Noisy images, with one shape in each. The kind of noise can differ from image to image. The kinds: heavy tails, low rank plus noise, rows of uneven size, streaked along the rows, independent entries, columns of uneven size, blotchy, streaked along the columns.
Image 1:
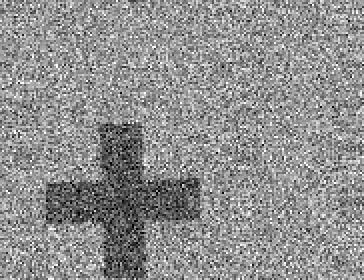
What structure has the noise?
low rank plus noise
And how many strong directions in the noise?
five to eight
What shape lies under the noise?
cross
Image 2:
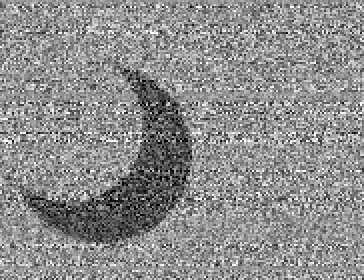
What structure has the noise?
rows of uneven size
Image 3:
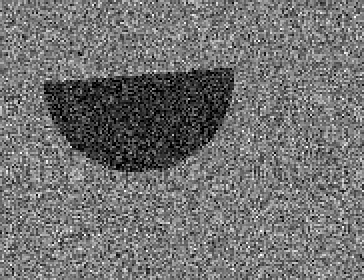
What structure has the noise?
low rank plus noise
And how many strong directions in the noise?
three or four
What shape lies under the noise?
half disc
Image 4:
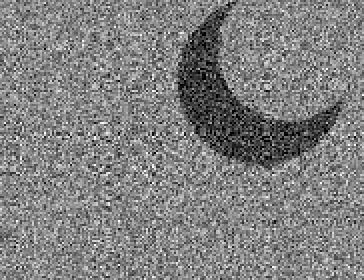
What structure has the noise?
low rank plus noise
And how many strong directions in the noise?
two
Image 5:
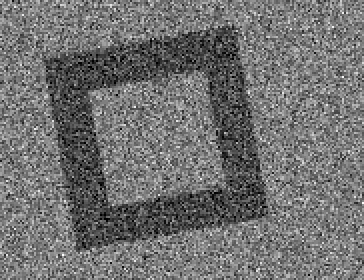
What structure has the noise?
independent entries
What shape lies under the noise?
square frame
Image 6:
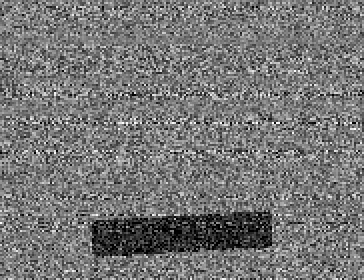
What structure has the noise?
rows of uneven size
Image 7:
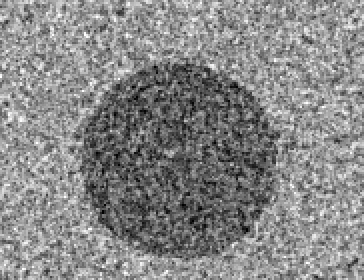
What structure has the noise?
blotchy
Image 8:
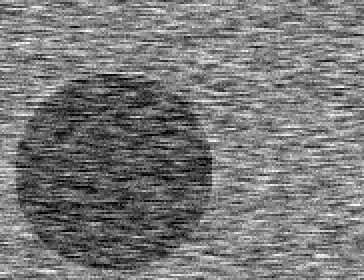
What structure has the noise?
streaked along the rows
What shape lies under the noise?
disc
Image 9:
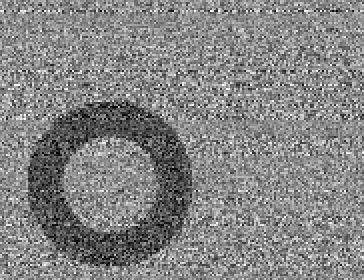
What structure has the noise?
rows of uneven size
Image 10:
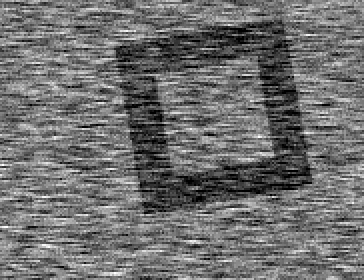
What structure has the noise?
streaked along the rows
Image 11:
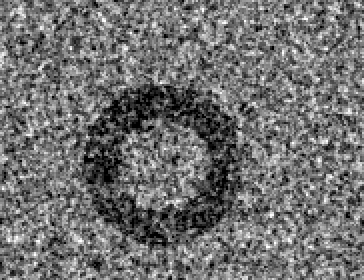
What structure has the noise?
blotchy
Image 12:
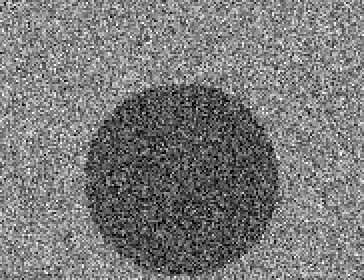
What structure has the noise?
independent entries
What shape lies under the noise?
disc
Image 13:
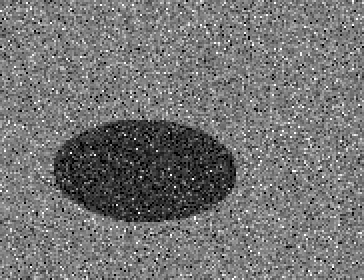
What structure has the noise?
heavy tails
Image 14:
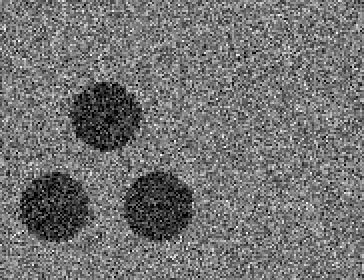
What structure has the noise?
independent entries
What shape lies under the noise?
three dots
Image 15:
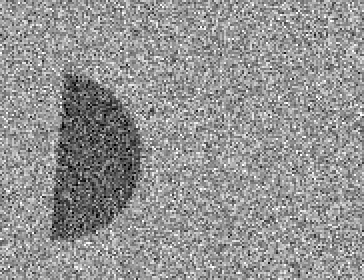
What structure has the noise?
independent entries
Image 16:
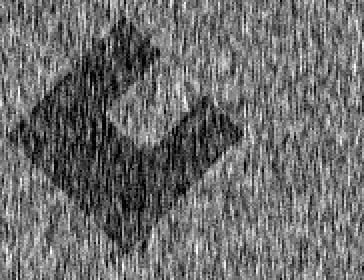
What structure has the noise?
streaked along the columns
